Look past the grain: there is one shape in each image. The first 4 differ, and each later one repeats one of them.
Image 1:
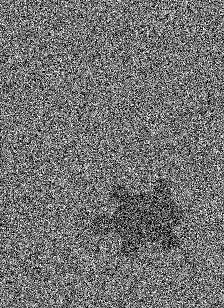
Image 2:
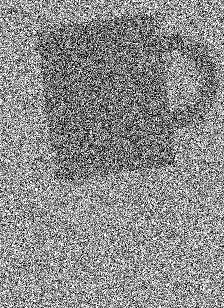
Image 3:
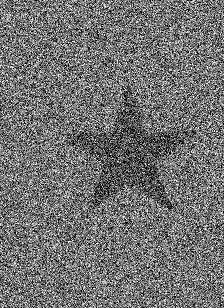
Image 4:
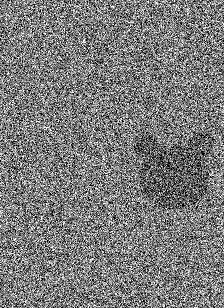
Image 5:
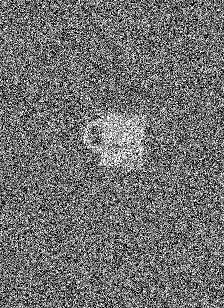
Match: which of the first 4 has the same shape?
2
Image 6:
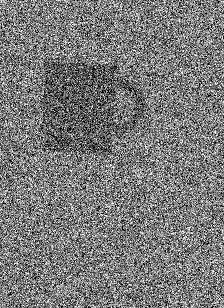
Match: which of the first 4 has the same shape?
2
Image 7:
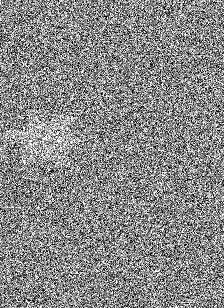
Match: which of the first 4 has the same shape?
1
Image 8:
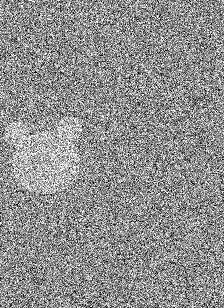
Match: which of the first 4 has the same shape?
4
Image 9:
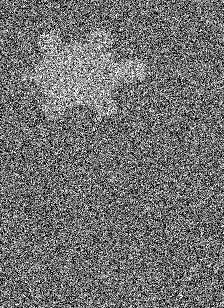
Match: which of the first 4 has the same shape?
1
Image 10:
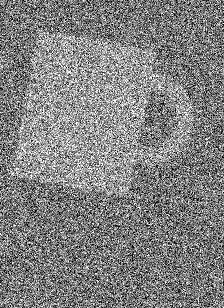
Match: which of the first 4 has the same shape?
2
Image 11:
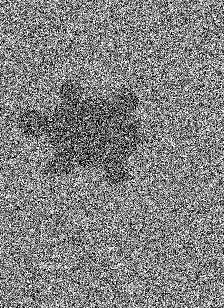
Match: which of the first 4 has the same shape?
1
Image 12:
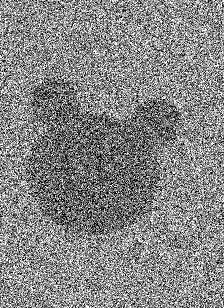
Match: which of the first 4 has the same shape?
4
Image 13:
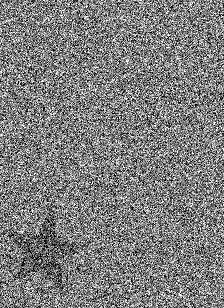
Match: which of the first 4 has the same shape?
3
